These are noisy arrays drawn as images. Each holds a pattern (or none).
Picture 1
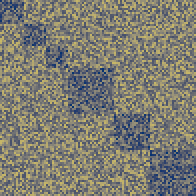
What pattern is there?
blocks along the diagonal
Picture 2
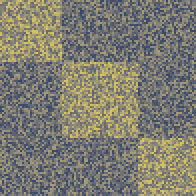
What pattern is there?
blocks along the diagonal
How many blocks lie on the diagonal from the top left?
3
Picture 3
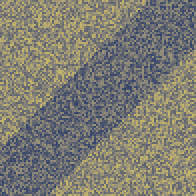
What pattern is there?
a diagonal band
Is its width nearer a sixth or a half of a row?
a half
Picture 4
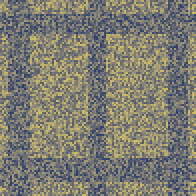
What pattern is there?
bands of rows crossing bands of columns
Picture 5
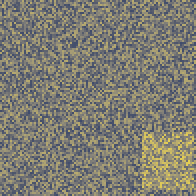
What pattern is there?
one block
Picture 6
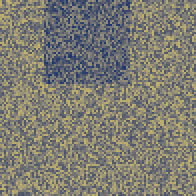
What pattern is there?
one block
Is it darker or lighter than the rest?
darker
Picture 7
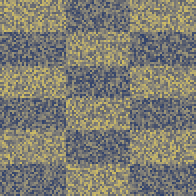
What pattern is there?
a checkerboard
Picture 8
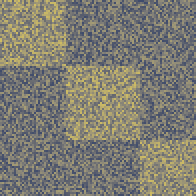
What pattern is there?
blocks along the diagonal
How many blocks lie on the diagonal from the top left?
3
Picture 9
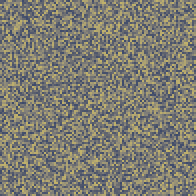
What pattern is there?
only noise
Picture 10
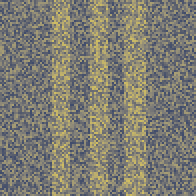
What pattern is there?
bands of columns
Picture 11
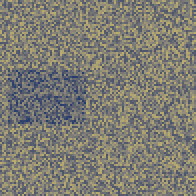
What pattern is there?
one block
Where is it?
middle left
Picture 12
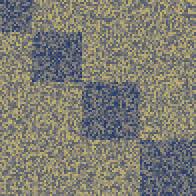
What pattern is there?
blocks along the diagonal
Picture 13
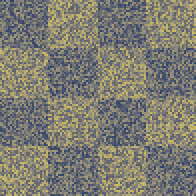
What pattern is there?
a checkerboard
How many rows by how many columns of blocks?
4 by 4
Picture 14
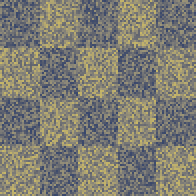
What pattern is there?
a checkerboard
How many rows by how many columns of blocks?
4 by 5
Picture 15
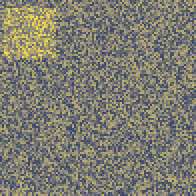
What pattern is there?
one block
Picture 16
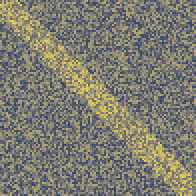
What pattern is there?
a diagonal band
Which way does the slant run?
top left to bottom right
